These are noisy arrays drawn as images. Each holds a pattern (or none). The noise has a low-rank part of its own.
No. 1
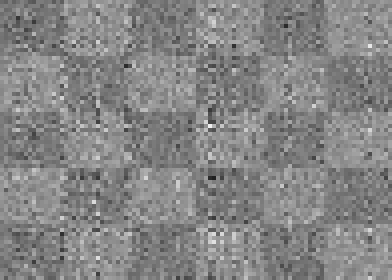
a checkerboard
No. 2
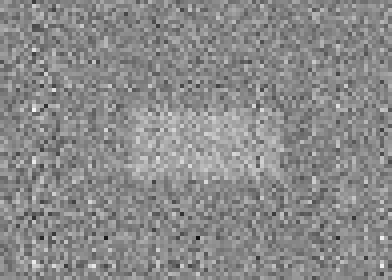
one block
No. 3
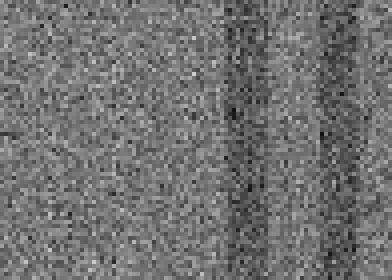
bands of columns
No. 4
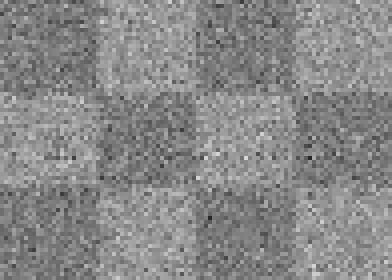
a checkerboard
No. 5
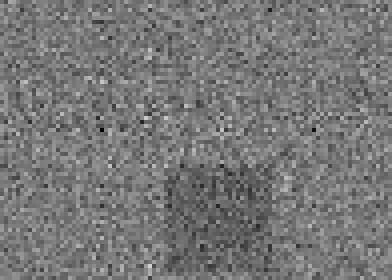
one block
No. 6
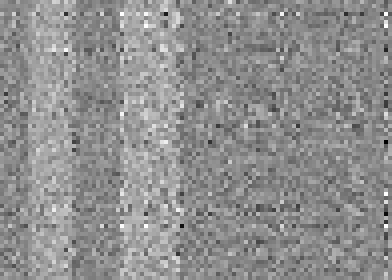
bands of columns
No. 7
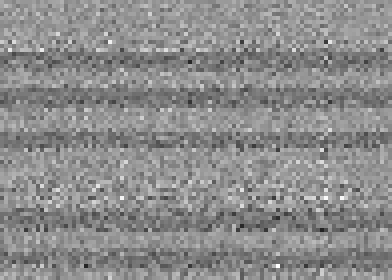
bands of rows
